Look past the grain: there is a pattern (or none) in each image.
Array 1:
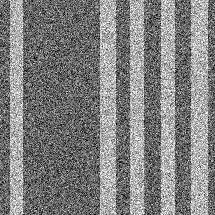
bands of columns
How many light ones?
5
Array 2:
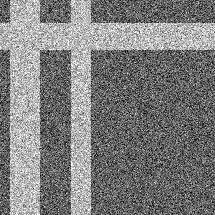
bands of rows crossing bands of columns
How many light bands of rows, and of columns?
1 and 2
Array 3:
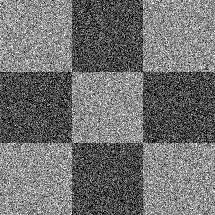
a checkerboard
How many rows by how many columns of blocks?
3 by 3
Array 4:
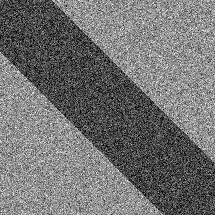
a diagonal band
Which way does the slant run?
top left to bottom right
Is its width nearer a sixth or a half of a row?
a half
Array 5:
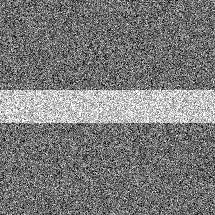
one band of rows
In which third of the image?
middle
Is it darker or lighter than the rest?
lighter
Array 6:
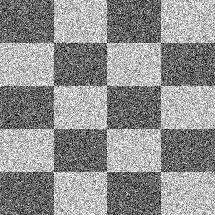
a checkerboard
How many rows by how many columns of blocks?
5 by 4
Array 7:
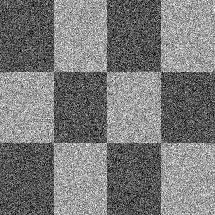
a checkerboard
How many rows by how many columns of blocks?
3 by 4
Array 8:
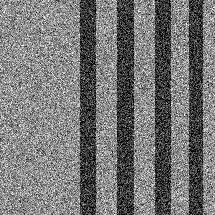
bands of columns
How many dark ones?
4
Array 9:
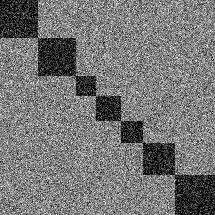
blocks along the diagonal
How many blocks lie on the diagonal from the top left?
7
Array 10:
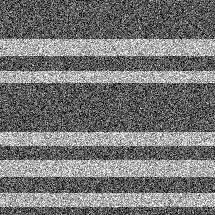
bands of rows
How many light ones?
5
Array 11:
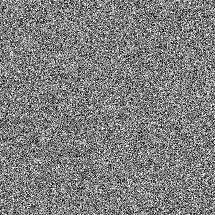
only noise
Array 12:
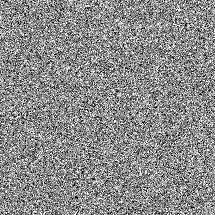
only noise
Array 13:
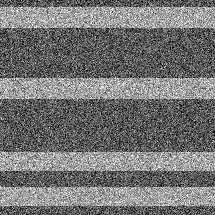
bands of rows
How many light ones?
4
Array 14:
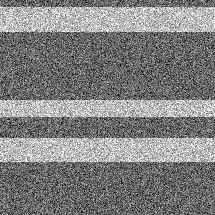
bands of rows
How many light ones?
3
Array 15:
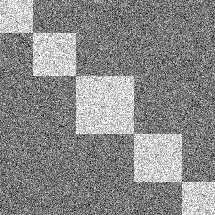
blocks along the diagonal
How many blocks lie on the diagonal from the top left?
5
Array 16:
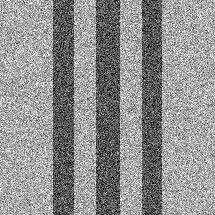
bands of columns
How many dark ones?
3
